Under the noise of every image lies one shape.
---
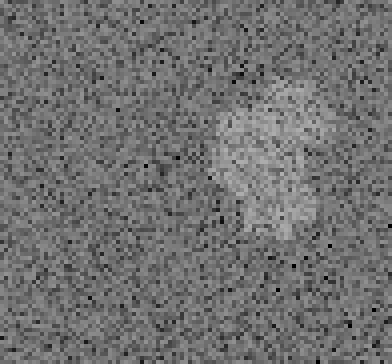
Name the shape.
car
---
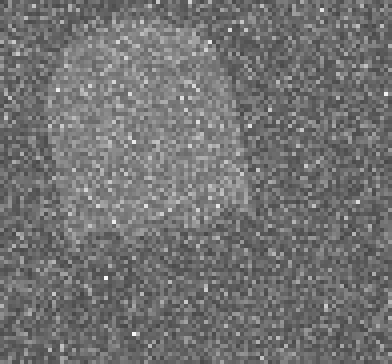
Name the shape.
ghost
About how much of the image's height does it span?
two thirds
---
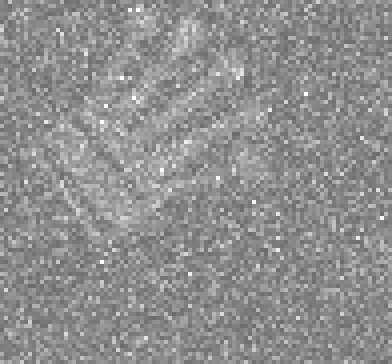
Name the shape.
chess queen
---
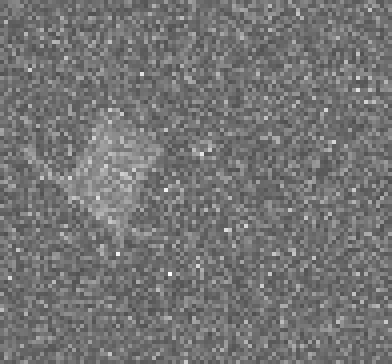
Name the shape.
flag
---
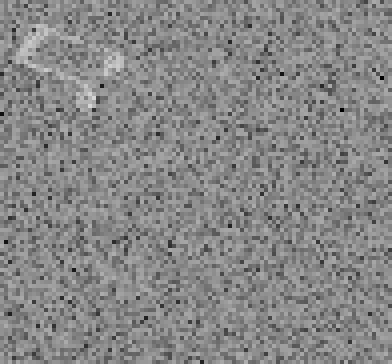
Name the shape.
pair of musical notes
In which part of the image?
top left
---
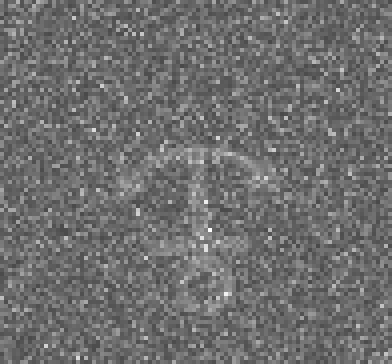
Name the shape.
anchor
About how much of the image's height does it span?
half
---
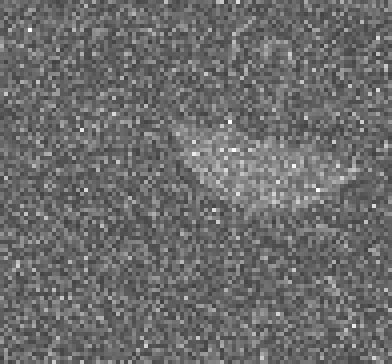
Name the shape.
umbrella
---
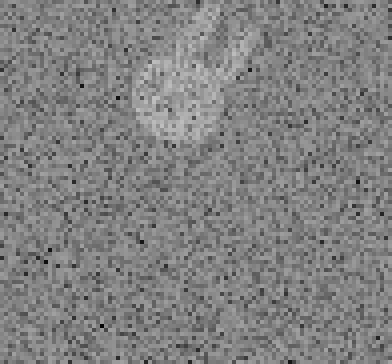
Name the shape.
rabbit's head
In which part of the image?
top middle
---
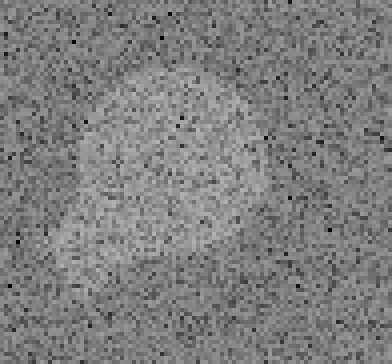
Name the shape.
light bulb
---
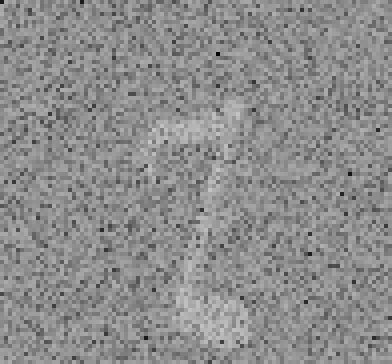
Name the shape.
musical note
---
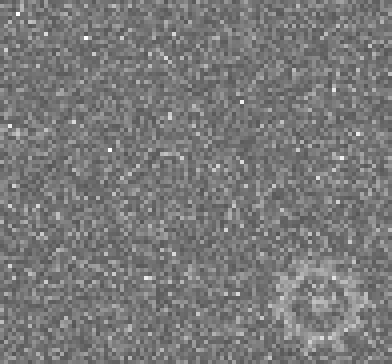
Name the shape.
gear
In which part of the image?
bottom right
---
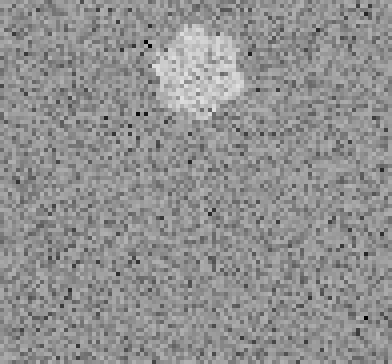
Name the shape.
flower
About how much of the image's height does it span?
a quarter
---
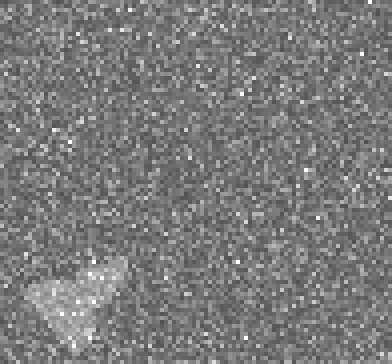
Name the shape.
chess pawn
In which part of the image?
bottom left
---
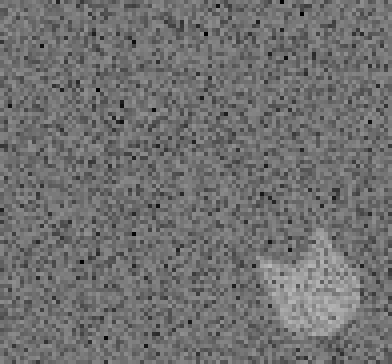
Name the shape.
cat's head
